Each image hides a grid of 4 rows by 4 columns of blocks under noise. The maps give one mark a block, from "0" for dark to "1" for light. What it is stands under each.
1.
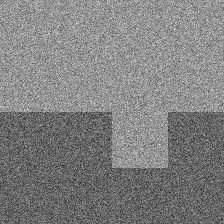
1 1 1 1
1 1 1 1
0 0 1 0
0 0 0 0
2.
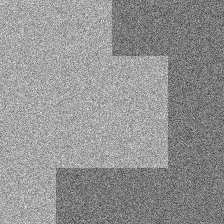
1 1 0 0
1 1 1 0
1 1 1 0
1 0 0 0
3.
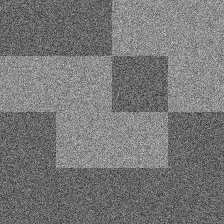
0 0 1 1
1 1 0 1
0 1 1 0
0 0 0 0
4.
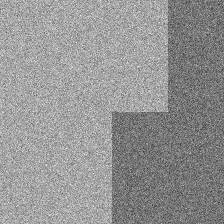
1 1 1 0
1 1 1 0
1 1 0 0
1 1 0 0
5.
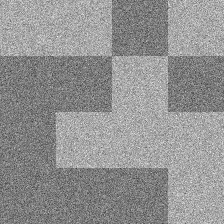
1 1 0 1
0 0 1 0
0 1 1 1
0 0 0 1
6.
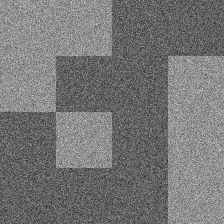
1 1 0 0
1 0 0 1
0 1 0 1
0 0 0 1
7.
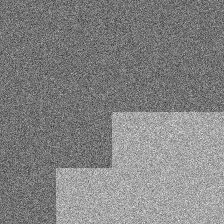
0 0 0 0
0 0 0 0
0 0 1 1
0 1 1 1
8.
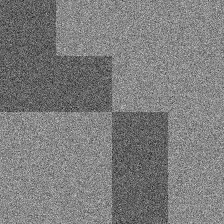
0 1 1 1
0 0 1 1
1 1 0 1
1 1 0 1
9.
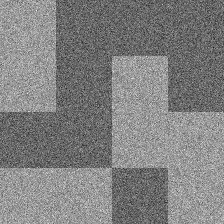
1 0 0 0
1 0 1 0
0 0 1 1
1 1 0 1
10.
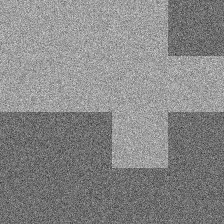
1 1 1 0
1 1 1 1
0 0 1 0
0 0 0 0
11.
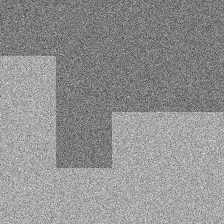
0 0 0 0
1 0 0 0
1 0 1 1
1 1 1 1
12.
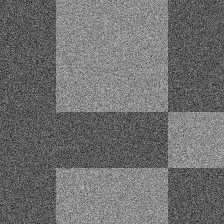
0 1 1 0
0 1 1 0
0 0 0 1
0 1 1 0
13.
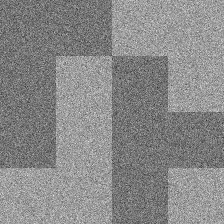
0 0 1 1
0 1 0 1
0 1 0 0
1 1 0 1
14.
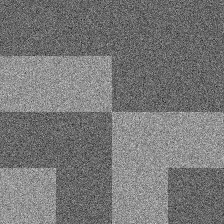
0 0 0 0
1 1 0 0
0 0 1 1
1 0 1 0
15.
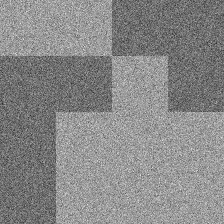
1 1 0 0
0 0 1 0
0 1 1 1
0 1 1 1
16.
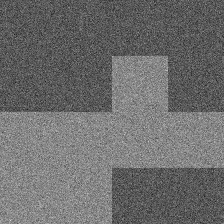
0 0 0 0
0 0 1 0
1 1 1 1
1 1 0 0
